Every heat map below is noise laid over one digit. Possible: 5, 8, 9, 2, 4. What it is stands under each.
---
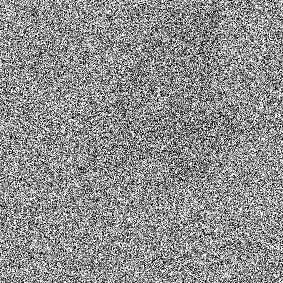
dark 4
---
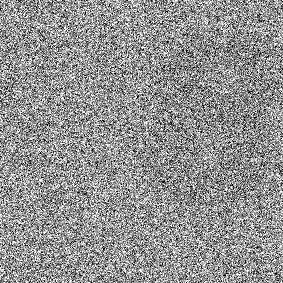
dark 8
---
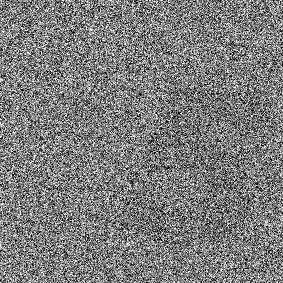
dark 5
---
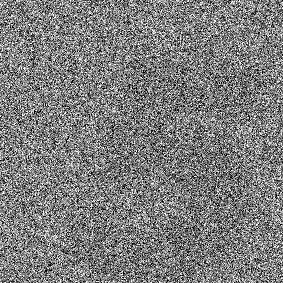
dark 5
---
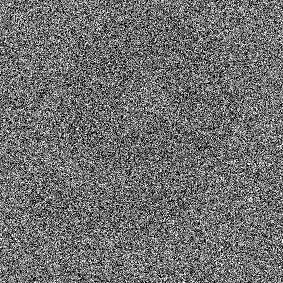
dark 9
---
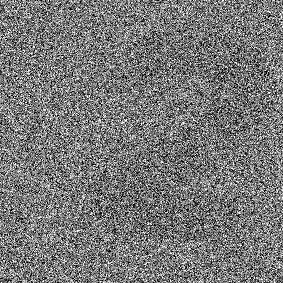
dark 2
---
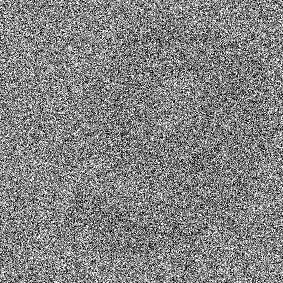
dark 9
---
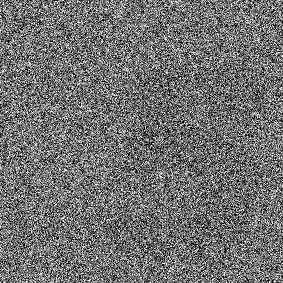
dark 5
